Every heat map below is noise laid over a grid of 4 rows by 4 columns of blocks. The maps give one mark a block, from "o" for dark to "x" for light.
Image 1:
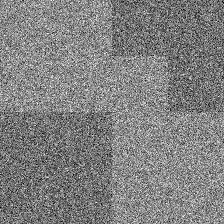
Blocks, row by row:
x x o o
x x x o
o o x x
o o x x
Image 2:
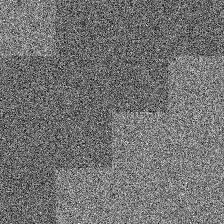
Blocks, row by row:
x o o o
o o o x
o o x x
o x x x
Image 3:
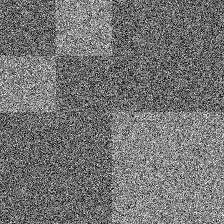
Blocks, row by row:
o x o o
x o o o
o o x x
o o x x
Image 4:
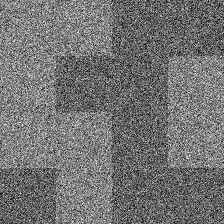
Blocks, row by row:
x x o o
x o o x
x x o x
o x o o
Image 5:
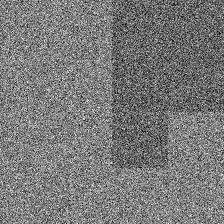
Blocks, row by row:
x x o o
x x o o
x x o x
x x x x
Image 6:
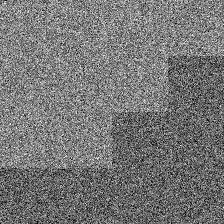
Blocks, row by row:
x x x x
x x x o
x x o o
o o o o
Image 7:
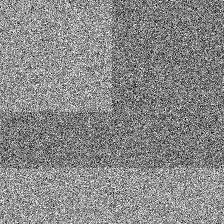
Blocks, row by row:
x x o o
x x o o
o o o o
x x x x
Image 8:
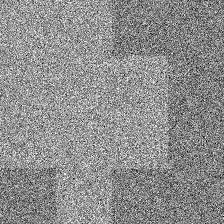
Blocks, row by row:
x x o o
x x x o
x x x o
o x o o
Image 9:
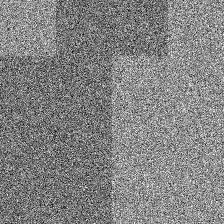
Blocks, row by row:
x o o x
o o x x
o o x x
o o x x
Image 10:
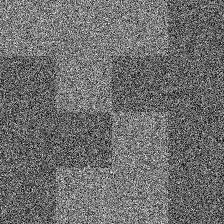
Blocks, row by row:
x x x o
o x o o
o o x o
o x x o
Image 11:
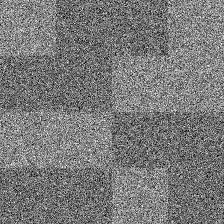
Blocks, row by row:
x o o x
o o x x
x x o o
o o x o
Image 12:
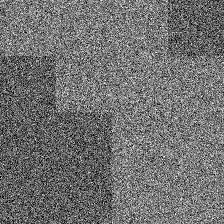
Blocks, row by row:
x x x o
o x x x
o o x x
o o x x
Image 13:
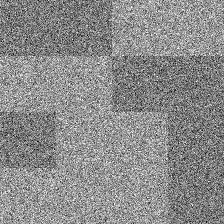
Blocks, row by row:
o o x x
x x o o
o x x o
x x x o
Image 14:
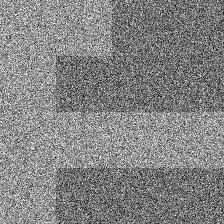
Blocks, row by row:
x x o o
x o o o
x x x x
x o o o
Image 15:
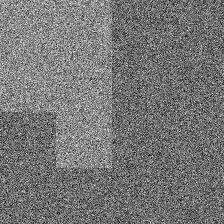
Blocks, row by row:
x x o o
x x o o
o x o o
o o o o
